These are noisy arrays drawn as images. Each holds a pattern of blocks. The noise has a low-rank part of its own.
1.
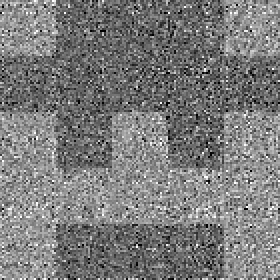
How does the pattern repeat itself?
left and right mirror each other
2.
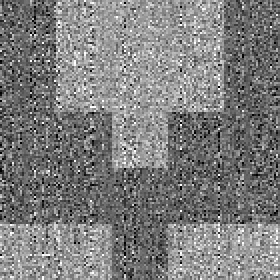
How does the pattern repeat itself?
left and right mirror each other
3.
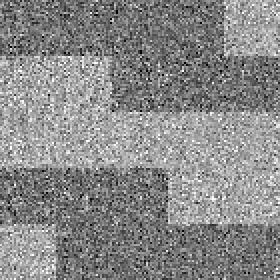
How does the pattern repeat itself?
the same after a half turn
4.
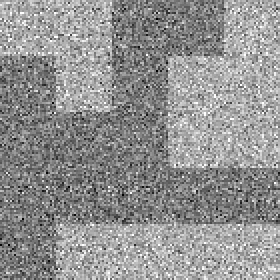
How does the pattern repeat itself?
no symmetry
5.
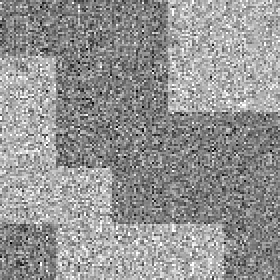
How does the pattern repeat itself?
mirrored about the diagonal from the bottom left
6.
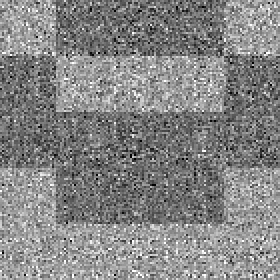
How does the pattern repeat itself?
left and right mirror each other
